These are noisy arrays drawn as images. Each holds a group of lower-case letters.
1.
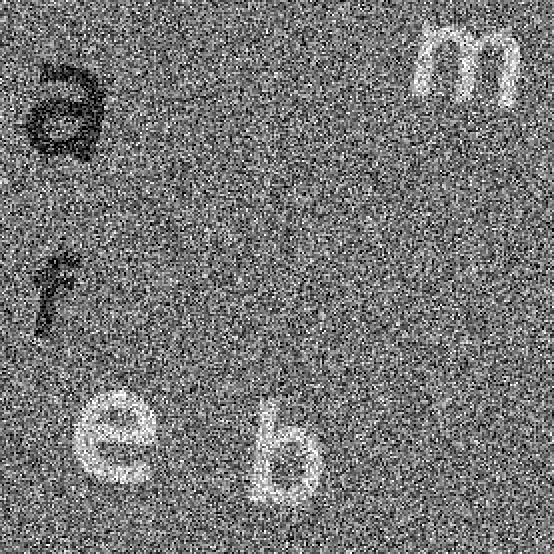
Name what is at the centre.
nothing
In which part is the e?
bottom left
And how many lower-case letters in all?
5
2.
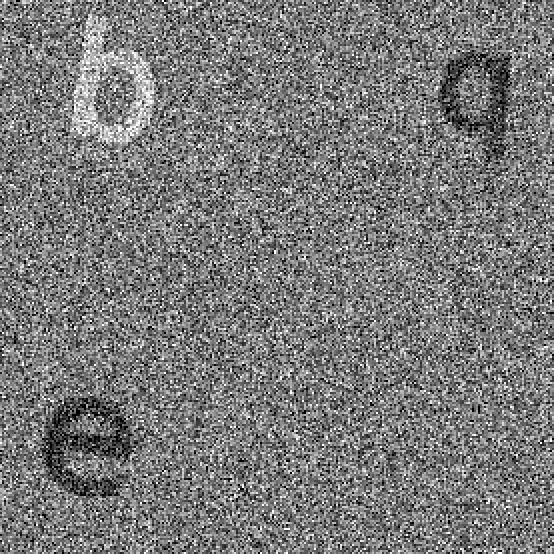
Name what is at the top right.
q
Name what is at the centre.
nothing
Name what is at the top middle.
nothing
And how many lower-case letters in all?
3
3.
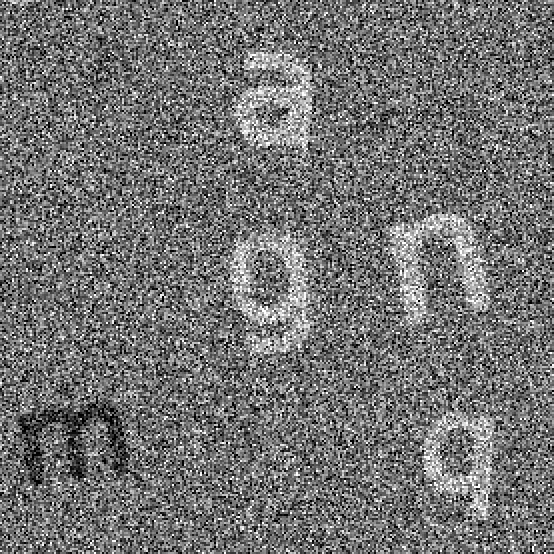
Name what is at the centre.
g
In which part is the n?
middle right
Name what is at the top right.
nothing
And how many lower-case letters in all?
5
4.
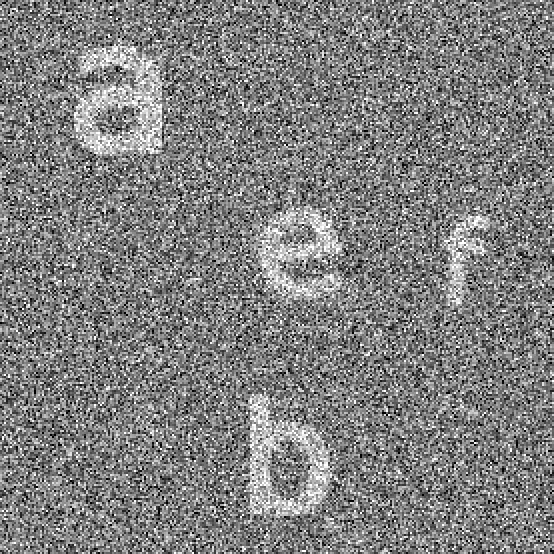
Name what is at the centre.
e
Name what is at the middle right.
f
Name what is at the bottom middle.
b
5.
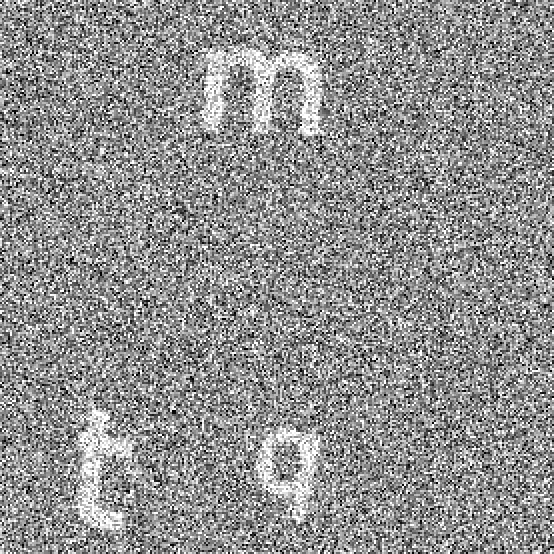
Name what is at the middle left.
nothing
